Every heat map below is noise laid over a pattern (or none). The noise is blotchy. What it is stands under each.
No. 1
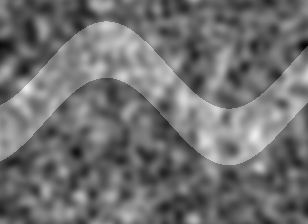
a wavy band
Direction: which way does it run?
left to right
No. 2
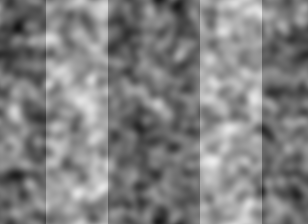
vertical stripes
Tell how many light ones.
2
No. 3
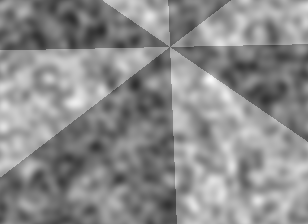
spokes from one point
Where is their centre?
top middle
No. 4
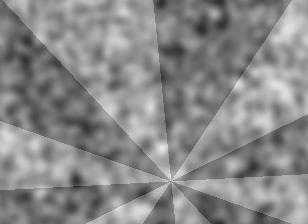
spokes from one point
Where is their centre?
bottom middle
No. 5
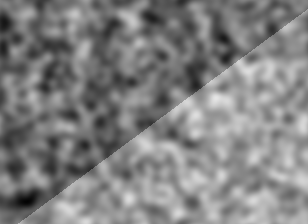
a sharp edge
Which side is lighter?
bottom right
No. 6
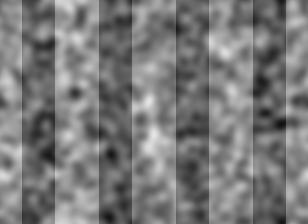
vertical stripes
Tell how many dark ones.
4
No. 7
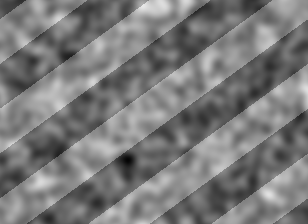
diagonal stripes
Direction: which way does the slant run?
bottom left to top right
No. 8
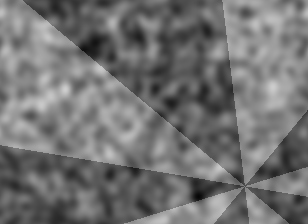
spokes from one point
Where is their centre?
bottom right
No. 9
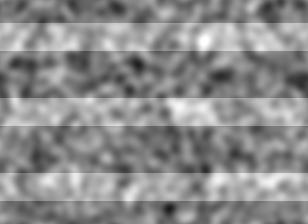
horizontal stripes
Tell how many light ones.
3
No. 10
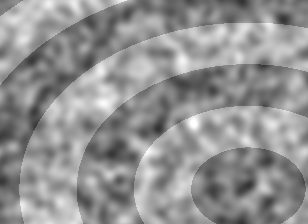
rings round one point
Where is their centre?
bottom right
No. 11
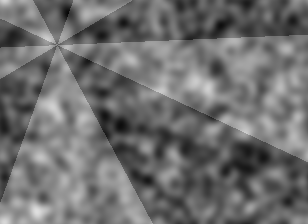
spokes from one point
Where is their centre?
top left
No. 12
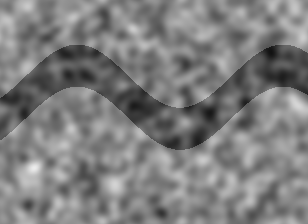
a wavy band
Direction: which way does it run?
left to right
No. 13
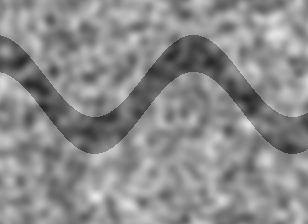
a wavy band
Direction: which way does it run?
left to right
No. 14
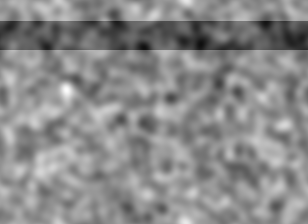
one horizontal stripe
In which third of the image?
top
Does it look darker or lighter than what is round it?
darker
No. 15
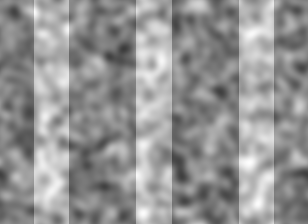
vertical stripes
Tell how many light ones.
3
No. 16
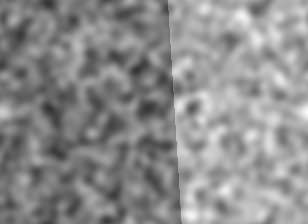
a sharp edge
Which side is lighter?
right
